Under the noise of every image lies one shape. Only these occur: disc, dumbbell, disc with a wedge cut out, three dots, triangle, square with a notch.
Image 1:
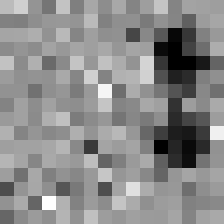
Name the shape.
dumbbell
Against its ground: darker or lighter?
darker
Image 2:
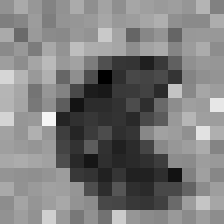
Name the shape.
disc with a wedge cut out
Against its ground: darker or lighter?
darker
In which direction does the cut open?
right
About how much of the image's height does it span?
two thirds
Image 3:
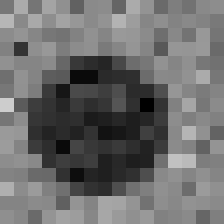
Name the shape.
disc
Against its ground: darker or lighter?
darker
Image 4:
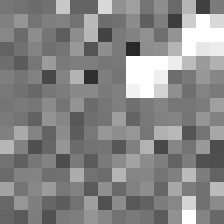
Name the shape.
dumbbell
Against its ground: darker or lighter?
lighter
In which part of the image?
top right
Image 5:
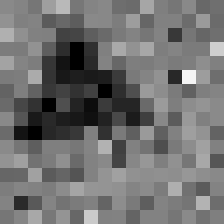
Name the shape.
triangle
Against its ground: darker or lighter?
darker
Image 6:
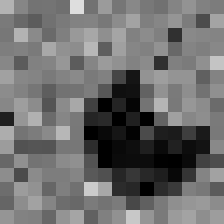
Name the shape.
disc with a wedge cut out
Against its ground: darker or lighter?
darker
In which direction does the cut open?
up and right
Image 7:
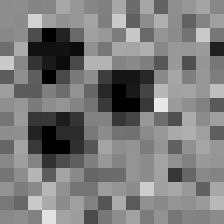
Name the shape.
three dots
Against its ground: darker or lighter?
darker
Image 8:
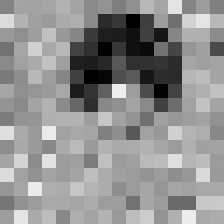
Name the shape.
disc with a wedge cut out
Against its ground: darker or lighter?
darker
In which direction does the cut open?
down
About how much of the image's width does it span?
half
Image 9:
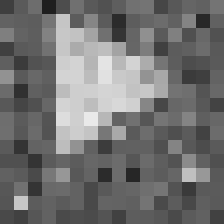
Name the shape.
triangle
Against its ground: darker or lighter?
lighter
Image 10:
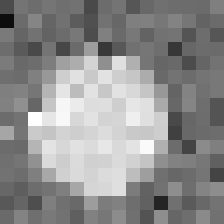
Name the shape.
disc
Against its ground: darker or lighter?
lighter
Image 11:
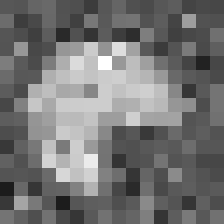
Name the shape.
disc with a wedge cut out
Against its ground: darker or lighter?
lighter
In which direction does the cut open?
down and right
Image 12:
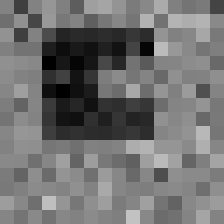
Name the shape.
square with a notch
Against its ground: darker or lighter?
darker
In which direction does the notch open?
right
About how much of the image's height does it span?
half
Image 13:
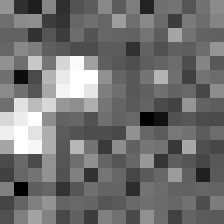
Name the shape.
dumbbell
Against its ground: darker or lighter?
lighter
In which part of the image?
middle left
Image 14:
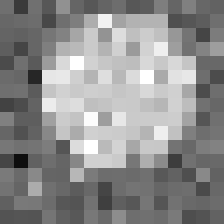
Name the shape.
disc
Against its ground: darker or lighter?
lighter
